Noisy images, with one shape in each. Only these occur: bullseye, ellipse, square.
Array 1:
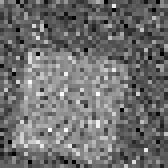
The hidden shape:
square
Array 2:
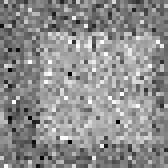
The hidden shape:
square
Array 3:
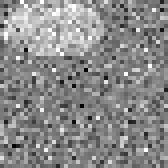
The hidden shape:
ellipse
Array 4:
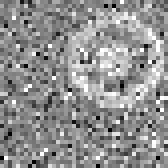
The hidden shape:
bullseye
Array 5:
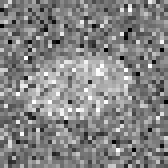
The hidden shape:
ellipse
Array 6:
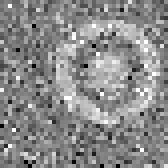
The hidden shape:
bullseye
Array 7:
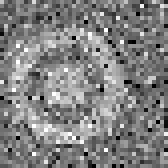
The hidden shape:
bullseye
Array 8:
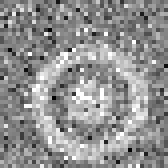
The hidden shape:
bullseye
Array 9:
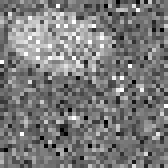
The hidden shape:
ellipse
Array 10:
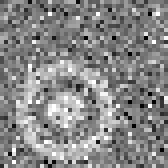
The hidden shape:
bullseye
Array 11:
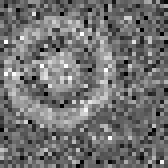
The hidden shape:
bullseye
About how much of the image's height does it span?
two thirds
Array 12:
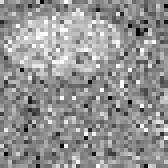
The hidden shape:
ellipse
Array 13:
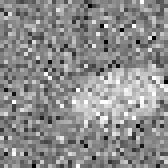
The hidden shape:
ellipse
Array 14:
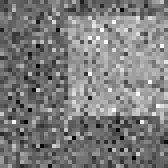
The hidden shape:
square
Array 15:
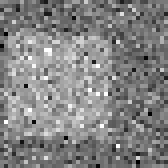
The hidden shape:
square
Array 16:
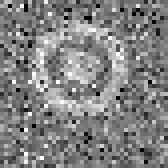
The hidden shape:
bullseye
